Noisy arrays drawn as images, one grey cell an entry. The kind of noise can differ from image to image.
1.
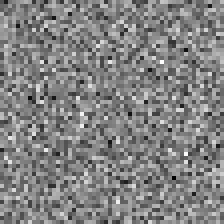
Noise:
independent entries
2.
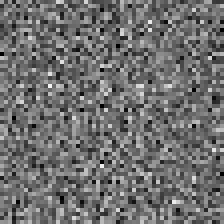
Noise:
low rank plus noise
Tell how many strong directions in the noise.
three or four
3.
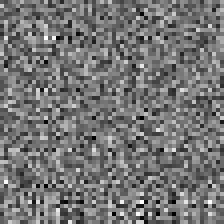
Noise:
low rank plus noise
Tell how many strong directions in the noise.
two
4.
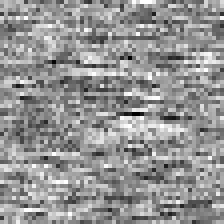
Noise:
streaked along the rows
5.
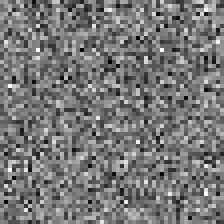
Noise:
low rank plus noise
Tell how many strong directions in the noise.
three or four
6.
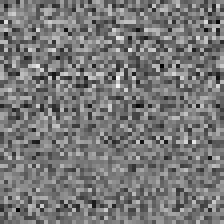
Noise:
rows of uneven size
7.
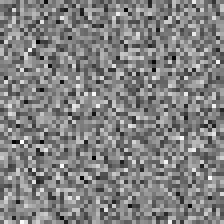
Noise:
independent entries
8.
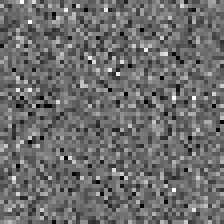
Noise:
heavy tails
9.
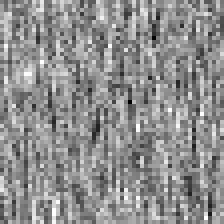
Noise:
streaked along the columns
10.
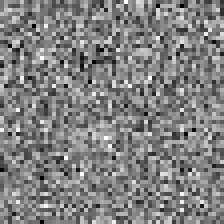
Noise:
low rank plus noise
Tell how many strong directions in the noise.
three or four
